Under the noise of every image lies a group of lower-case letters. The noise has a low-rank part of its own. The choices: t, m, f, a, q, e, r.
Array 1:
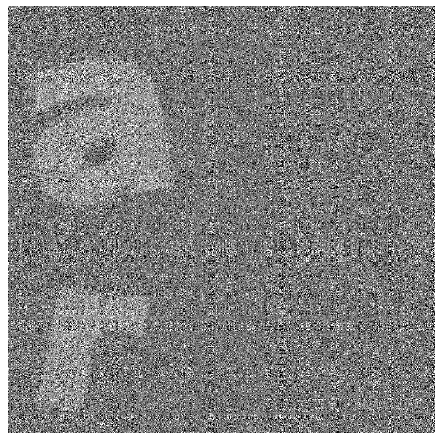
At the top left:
a
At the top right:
nothing
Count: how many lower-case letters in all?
2
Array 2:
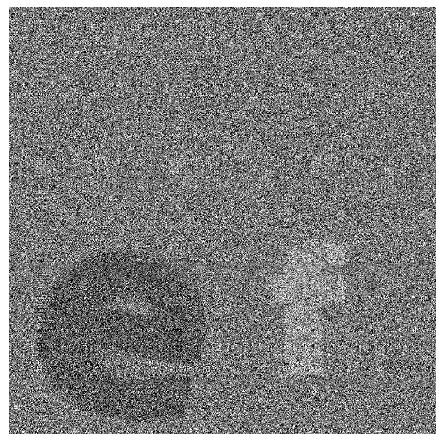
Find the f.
bottom right
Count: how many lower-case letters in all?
2
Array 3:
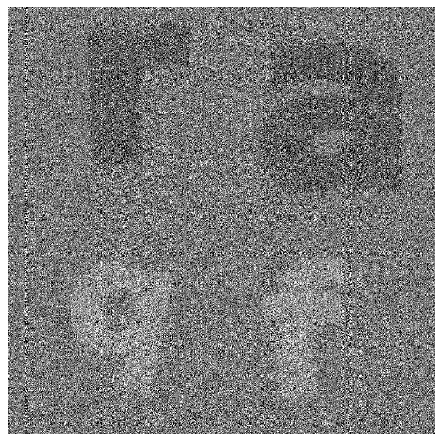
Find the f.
bottom right
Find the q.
bottom left
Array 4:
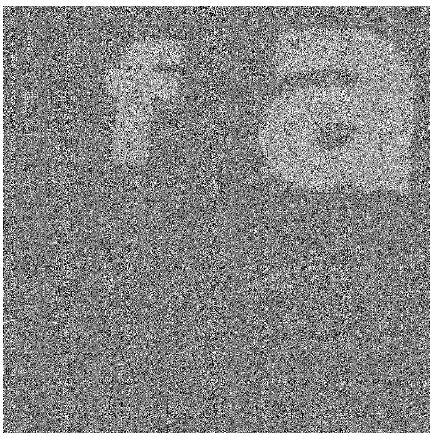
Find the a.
top right
